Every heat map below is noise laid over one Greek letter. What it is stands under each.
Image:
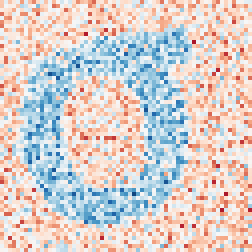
sigma
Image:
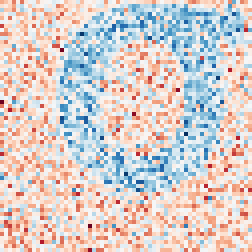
sigma
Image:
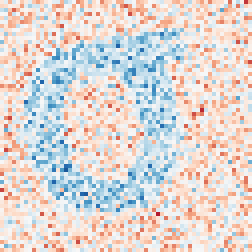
sigma
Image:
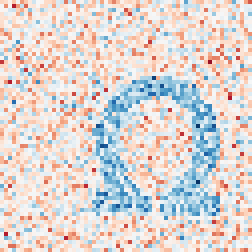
omega
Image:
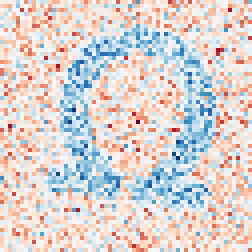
omega
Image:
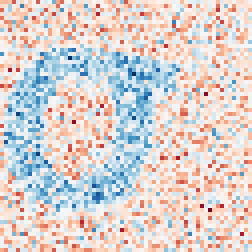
sigma
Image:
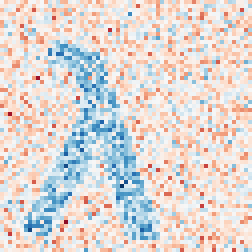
lambda
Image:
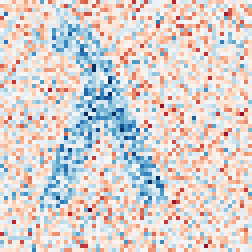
lambda
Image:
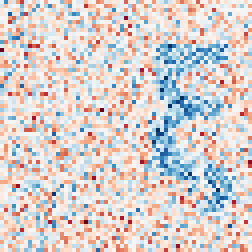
xi
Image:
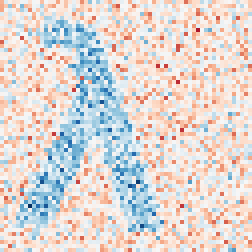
lambda
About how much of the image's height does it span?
nearly all
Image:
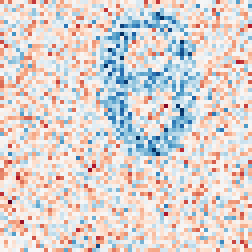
theta
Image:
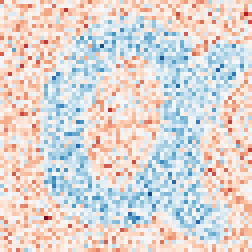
alpha
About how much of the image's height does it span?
nearly all
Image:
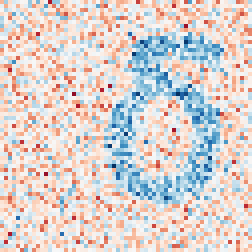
delta
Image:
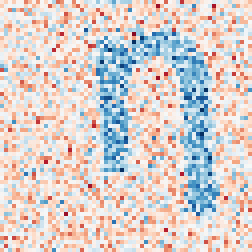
eta
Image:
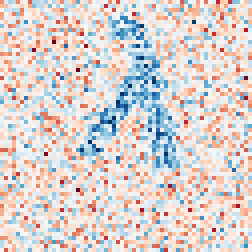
lambda
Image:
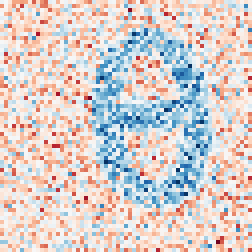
theta
